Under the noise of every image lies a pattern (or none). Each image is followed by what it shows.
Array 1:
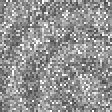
rings round one point
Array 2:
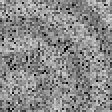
rings round one point
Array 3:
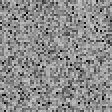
only noise
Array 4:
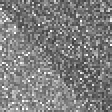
a sharp edge
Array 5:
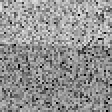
a sharp edge
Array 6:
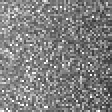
a smooth slope
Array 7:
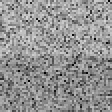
a sharp edge
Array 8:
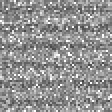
horizontal stripes
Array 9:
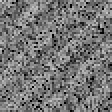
diagonal stripes
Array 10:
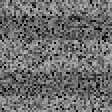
horizontal stripes
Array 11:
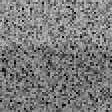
a sharp edge
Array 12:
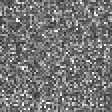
only noise
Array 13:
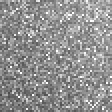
a smooth slope
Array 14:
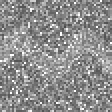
a wavy band
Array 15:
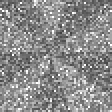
spokes from one point
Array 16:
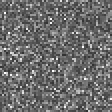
only noise
